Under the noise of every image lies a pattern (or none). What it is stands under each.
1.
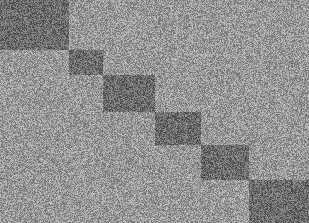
blocks along the diagonal
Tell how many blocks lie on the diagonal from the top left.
6
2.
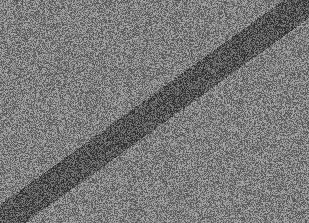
a diagonal band
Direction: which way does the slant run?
bottom left to top right
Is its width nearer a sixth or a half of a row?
a sixth
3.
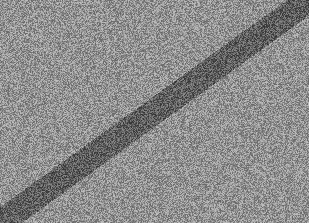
a diagonal band
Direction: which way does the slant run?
bottom left to top right
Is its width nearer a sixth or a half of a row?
a sixth
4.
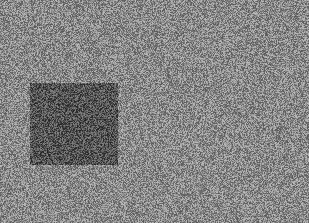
one block
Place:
middle left
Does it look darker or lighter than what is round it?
darker
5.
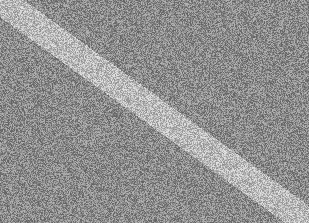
a diagonal band
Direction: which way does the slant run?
top left to bottom right
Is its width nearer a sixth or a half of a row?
a sixth
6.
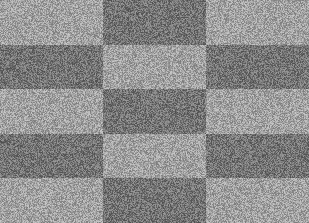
a checkerboard
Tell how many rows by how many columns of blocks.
5 by 3
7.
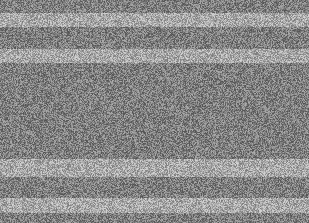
bands of rows
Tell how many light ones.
4
